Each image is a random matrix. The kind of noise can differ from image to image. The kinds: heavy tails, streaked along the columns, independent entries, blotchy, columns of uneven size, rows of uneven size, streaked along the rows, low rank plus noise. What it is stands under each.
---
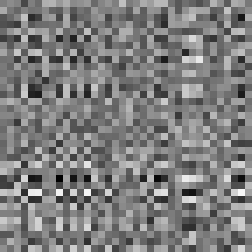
low rank plus noise
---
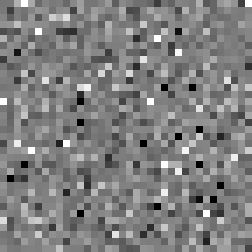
heavy tails
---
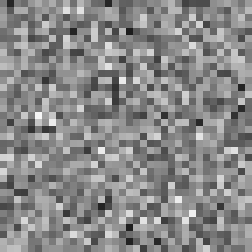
independent entries
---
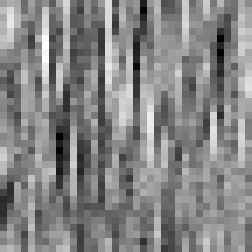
streaked along the columns
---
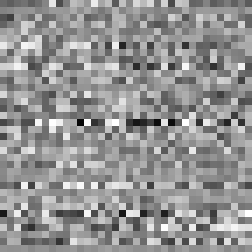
rows of uneven size
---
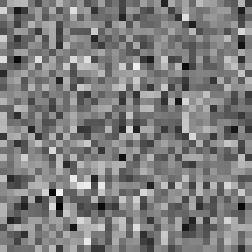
low rank plus noise
